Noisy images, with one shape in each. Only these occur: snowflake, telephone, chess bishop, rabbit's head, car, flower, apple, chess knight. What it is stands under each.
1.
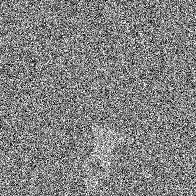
light chess bishop, bottom middle
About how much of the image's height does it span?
a third
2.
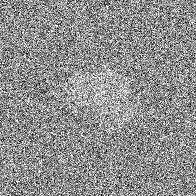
light car, centre
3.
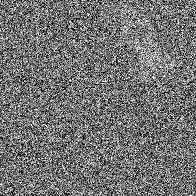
light chess bishop, top right
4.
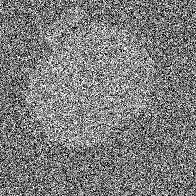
light apple
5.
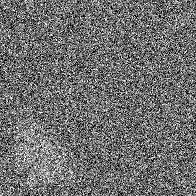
light chess knight, bottom left
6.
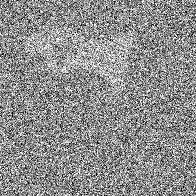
light chess bishop
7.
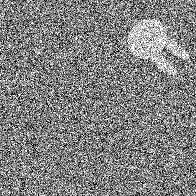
light rabbit's head, top right
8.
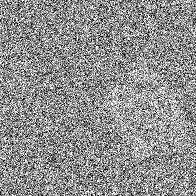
light telephone
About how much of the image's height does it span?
half
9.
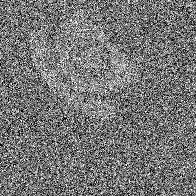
light telephone
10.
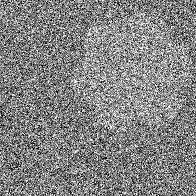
light flower
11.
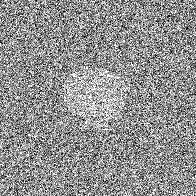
light apple, centre
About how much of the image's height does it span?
a third
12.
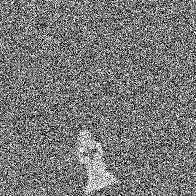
light chess bishop, bottom middle
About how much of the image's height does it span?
a third
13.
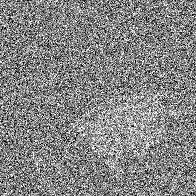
light chess knight
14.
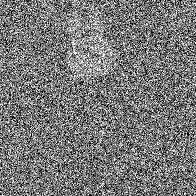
light rabbit's head, top middle
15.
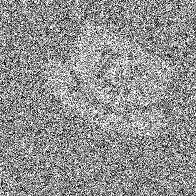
light telephone
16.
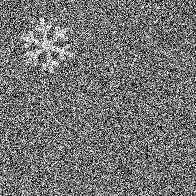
light snowflake, top left
